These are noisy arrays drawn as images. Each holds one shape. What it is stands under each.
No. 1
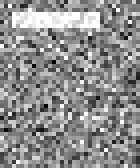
bar
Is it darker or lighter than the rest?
lighter
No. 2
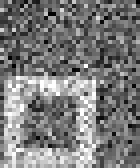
square frame
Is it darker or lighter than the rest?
lighter
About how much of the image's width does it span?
two thirds
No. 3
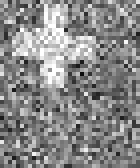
cross
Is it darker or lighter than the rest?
lighter
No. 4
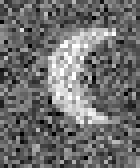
crescent
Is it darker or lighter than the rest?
lighter
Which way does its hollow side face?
right
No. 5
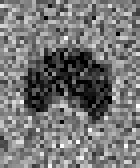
disc with a wedge cut out
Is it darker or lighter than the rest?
darker
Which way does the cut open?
down
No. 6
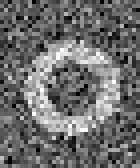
ring
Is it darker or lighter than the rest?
lighter
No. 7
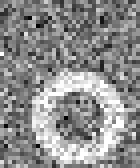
ring
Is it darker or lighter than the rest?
lighter
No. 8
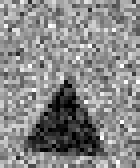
triangle
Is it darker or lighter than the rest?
darker
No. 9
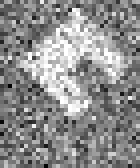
square with a notch
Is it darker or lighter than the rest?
lighter
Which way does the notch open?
down and right
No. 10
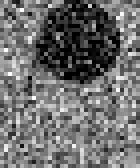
disc
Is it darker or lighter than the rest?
darker
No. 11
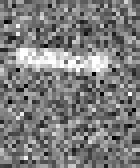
bar
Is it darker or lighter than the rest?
lighter
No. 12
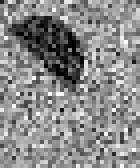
half disc
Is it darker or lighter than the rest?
darker
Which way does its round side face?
up and right
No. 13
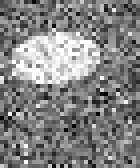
ellipse
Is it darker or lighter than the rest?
lighter
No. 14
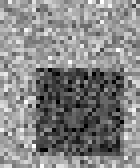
square
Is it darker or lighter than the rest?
darker
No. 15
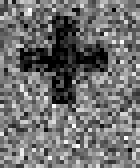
cross
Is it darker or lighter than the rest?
darker
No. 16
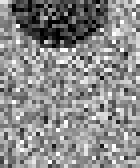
half disc
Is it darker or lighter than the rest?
darker
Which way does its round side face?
down
